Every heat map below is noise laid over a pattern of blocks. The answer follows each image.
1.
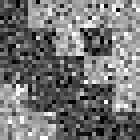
mirrored about the diagonal from the bottom left
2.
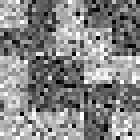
mirrored about the diagonal from the bottom left
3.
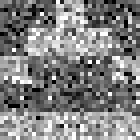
left and right mirror each other
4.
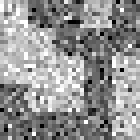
no symmetry
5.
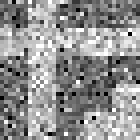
mirrored about the diagonal from the top left
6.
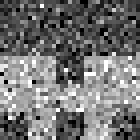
left and right mirror each other
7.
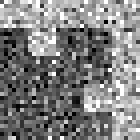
mirrored about the diagonal from the bottom left
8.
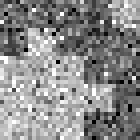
mirrored about the diagonal from the bottom left
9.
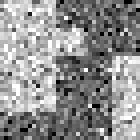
no symmetry
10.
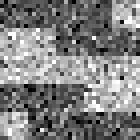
the same after a half turn
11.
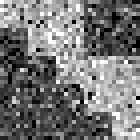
mirrored about the diagonal from the bottom left
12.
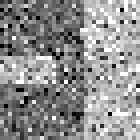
top and bottom mirror each other
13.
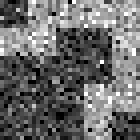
mirrored about the diagonal from the bottom left
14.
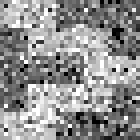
top and bottom mirror each other
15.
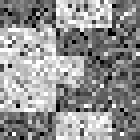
top and bottom mirror each other
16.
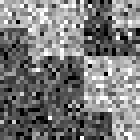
mirrored about the diagonal from the bottom left
